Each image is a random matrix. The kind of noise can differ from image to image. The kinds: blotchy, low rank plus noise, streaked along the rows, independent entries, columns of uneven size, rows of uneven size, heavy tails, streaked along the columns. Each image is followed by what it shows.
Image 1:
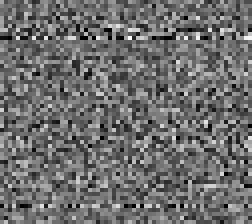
rows of uneven size
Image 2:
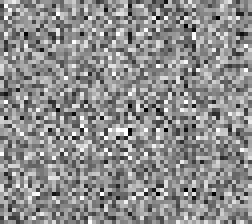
low rank plus noise
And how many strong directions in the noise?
two
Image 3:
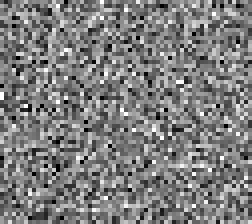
independent entries
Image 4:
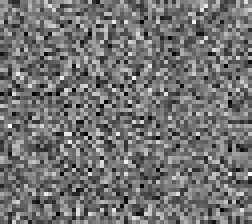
low rank plus noise
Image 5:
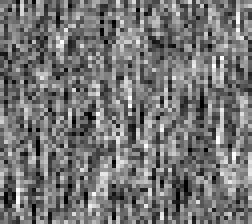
streaked along the columns
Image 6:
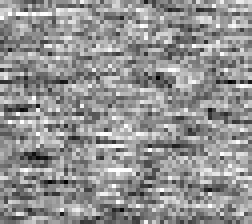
streaked along the rows
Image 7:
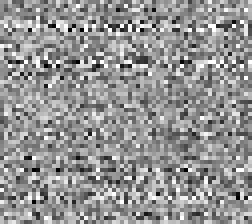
rows of uneven size
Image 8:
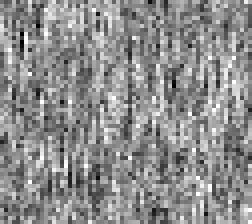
streaked along the columns
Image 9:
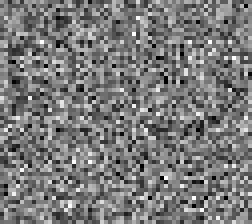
low rank plus noise
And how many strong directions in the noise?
five to eight
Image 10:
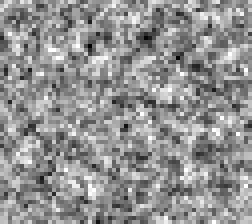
blotchy
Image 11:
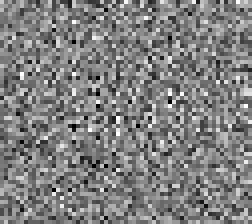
low rank plus noise
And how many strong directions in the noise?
two
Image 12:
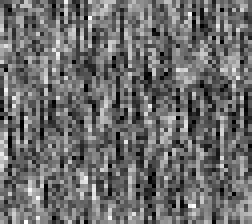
streaked along the columns
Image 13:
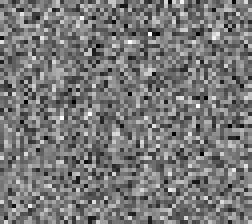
independent entries
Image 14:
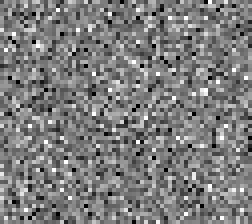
heavy tails
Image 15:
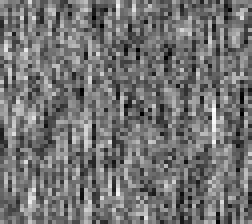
streaked along the columns
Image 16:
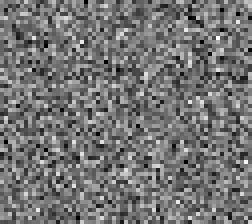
independent entries
